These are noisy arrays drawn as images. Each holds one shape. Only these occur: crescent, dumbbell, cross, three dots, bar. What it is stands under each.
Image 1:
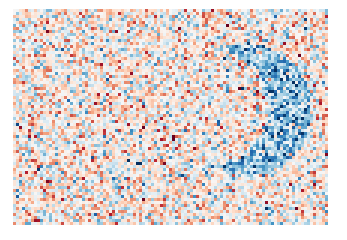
blue crescent
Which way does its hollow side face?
left
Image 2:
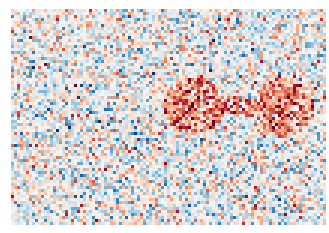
red dumbbell
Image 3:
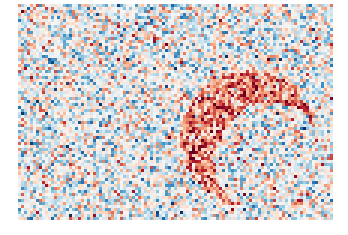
red crescent
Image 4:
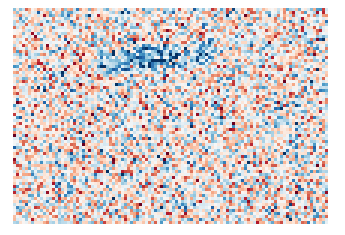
blue bar, top middle
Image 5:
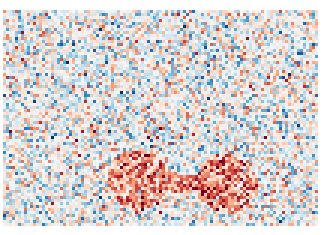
red dumbbell
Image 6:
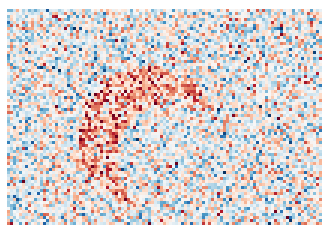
red crescent
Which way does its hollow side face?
down and right
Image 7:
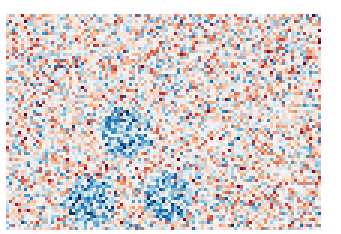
blue three dots
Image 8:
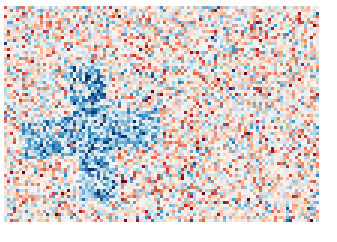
blue cross
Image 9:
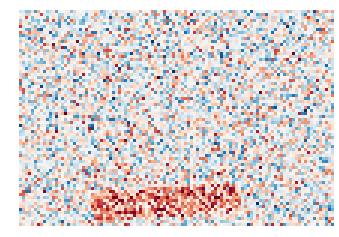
red bar
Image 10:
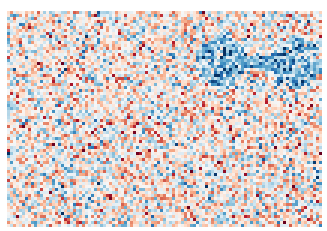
blue dumbbell, top right
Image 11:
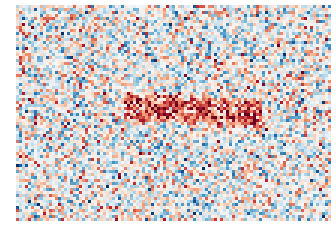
red bar, centre
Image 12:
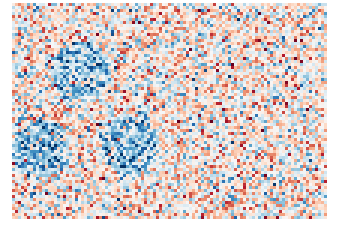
blue three dots
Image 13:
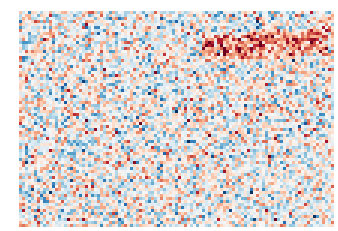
red bar, top right
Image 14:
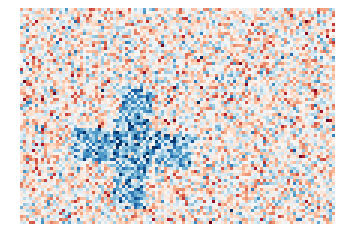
blue cross
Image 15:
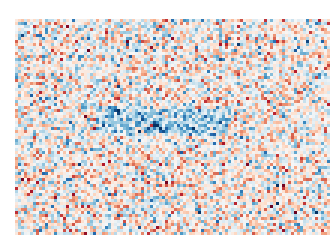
blue bar, centre
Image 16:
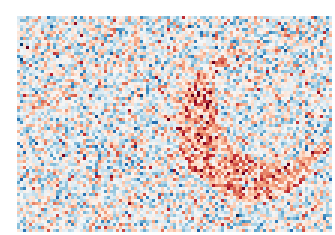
red crescent
